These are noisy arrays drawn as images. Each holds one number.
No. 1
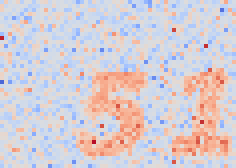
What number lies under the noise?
51
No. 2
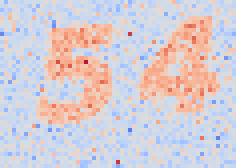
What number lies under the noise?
54
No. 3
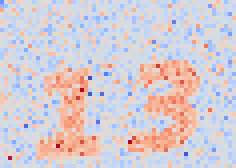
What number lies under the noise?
13
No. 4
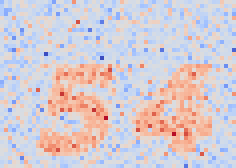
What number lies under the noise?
54
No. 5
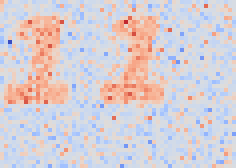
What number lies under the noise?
11
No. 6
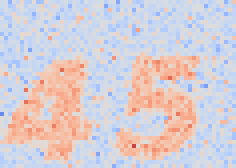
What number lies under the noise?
45
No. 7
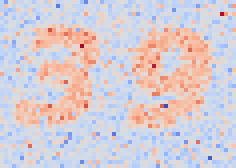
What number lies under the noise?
39
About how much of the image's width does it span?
nearly all
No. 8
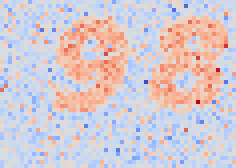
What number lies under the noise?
98
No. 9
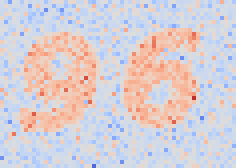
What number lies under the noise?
96
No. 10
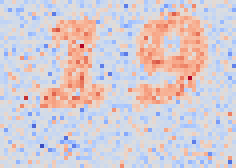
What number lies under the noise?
19
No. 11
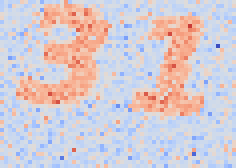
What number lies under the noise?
31
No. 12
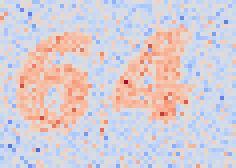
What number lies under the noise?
64
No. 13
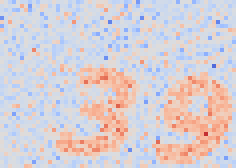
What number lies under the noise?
39
